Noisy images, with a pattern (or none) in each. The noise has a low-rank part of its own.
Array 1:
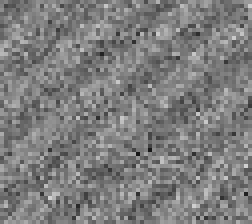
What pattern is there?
diagonal stripes
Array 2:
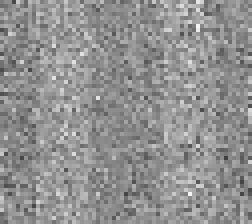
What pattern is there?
vertical stripes
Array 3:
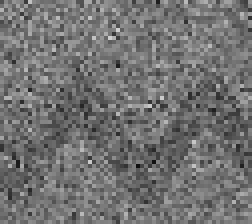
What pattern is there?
a wavy band
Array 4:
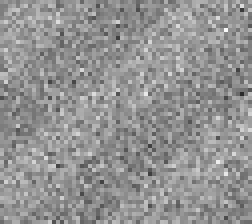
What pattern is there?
diagonal stripes
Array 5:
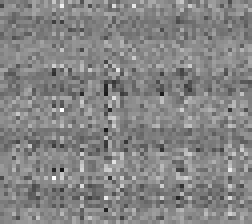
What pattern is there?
horizontal stripes
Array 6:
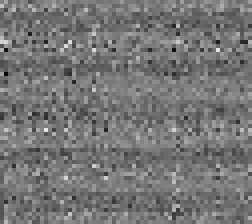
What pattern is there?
horizontal stripes
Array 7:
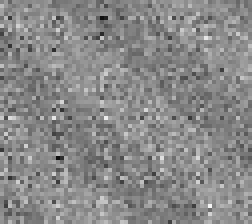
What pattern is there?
diagonal stripes
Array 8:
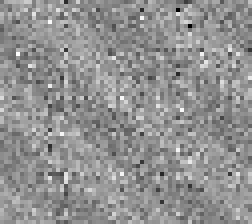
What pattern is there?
diagonal stripes
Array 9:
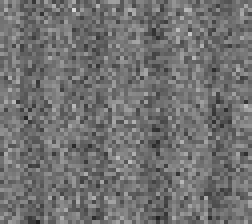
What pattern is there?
vertical stripes
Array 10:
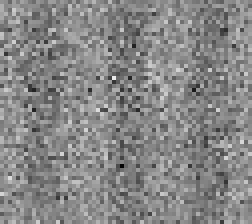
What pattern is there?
vertical stripes
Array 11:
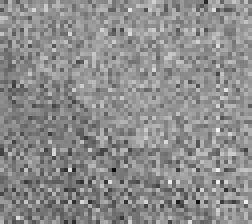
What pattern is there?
a sharp edge
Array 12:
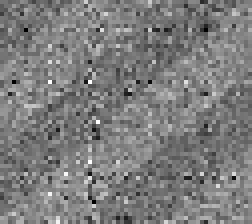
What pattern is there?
diagonal stripes
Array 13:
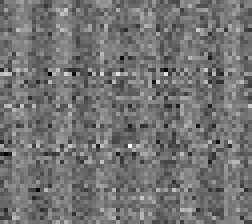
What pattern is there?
vertical stripes
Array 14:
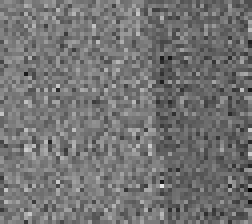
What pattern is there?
a sharp edge
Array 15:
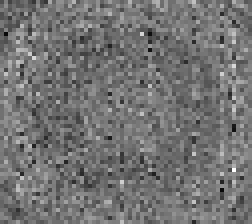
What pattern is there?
rings round one point
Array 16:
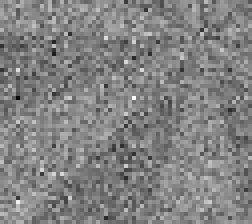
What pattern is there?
spokes from one point
